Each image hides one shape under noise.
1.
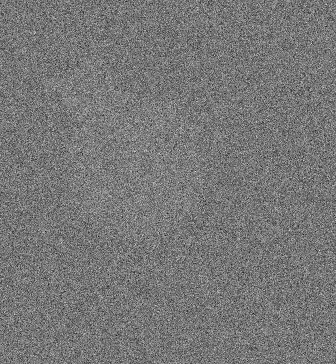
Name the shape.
light bulb
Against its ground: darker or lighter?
lighter
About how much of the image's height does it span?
half
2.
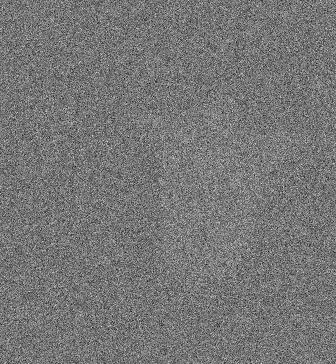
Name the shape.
bell
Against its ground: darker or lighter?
lighter
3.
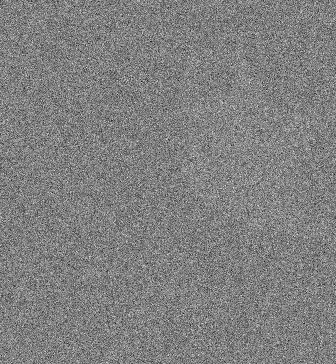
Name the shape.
teapot
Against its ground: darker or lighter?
lighter
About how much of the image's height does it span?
half
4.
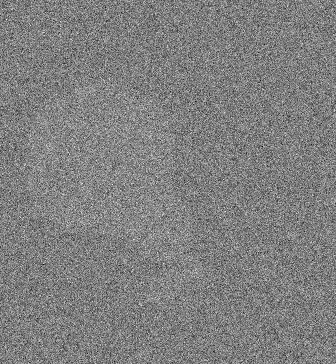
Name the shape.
pear
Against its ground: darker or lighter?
lighter
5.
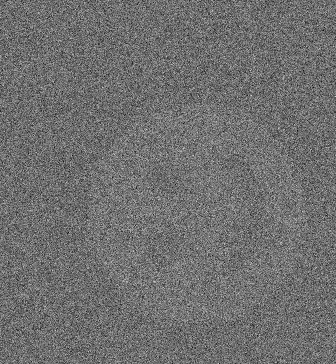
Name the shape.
smiling face
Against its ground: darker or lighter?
lighter
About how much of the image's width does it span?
two thirds
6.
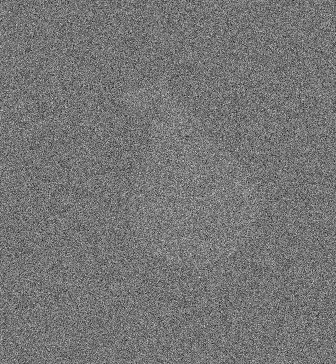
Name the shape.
pear
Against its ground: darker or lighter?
lighter
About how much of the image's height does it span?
half
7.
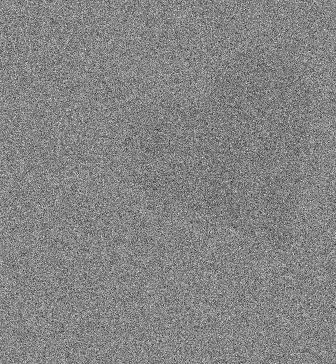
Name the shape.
heart
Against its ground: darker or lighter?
darker
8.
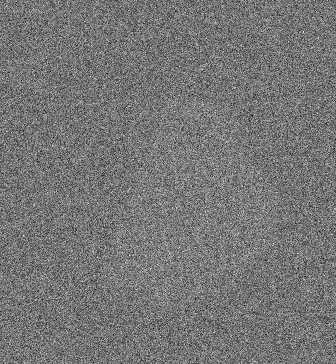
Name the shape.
cloud
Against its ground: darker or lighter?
lighter
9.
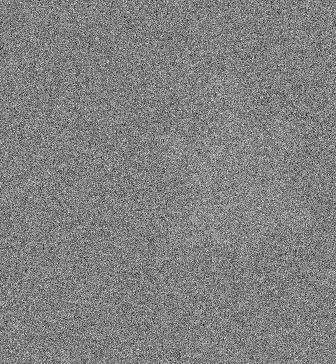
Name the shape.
turtle
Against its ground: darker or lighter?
lighter
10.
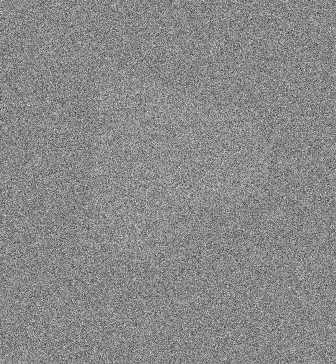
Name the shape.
heart
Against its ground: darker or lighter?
lighter
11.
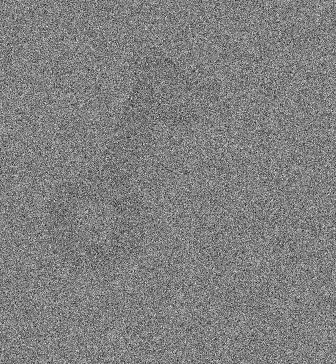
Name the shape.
key
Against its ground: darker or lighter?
darker
